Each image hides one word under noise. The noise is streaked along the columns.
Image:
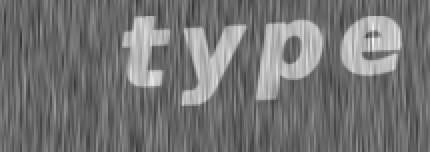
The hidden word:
type
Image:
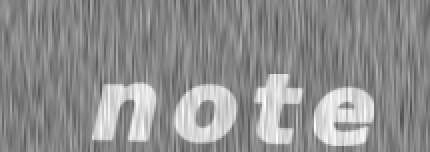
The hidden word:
note
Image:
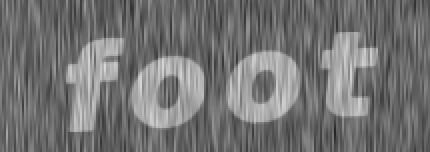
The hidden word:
foot
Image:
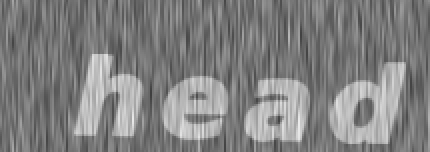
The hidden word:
head
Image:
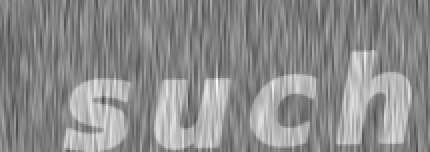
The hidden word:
such
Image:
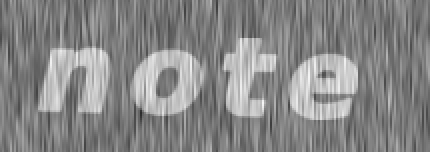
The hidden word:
note
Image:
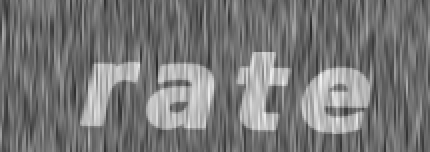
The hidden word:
rate
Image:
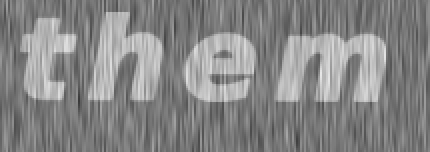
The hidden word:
them
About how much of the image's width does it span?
nearly all
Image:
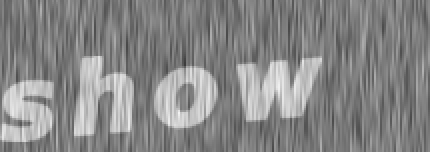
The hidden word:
show
